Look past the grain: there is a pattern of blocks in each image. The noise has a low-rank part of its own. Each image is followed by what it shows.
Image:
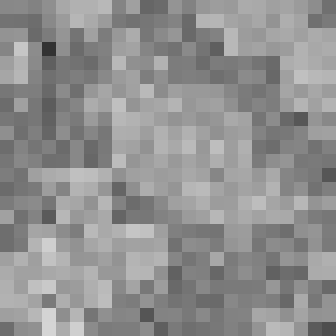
mirrored about the diagonal from the bottom left
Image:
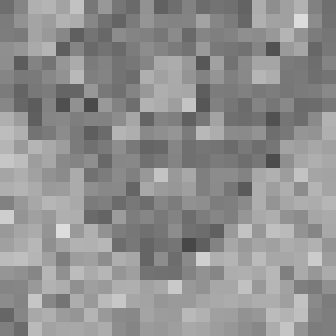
left and right mirror each other
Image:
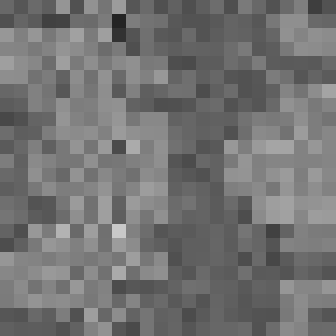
top and bottom mirror each other
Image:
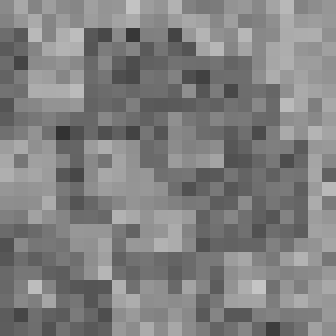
mirrored about the diagonal from the bottom left
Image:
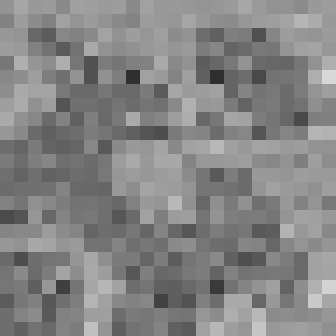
mirrored about the diagonal from the bottom left
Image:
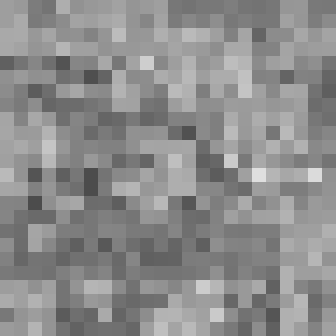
mirrored about the diagonal from the bottom left
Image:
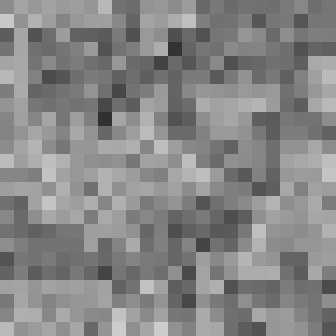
no symmetry
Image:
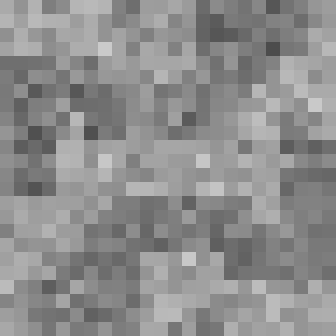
the same after a half turn
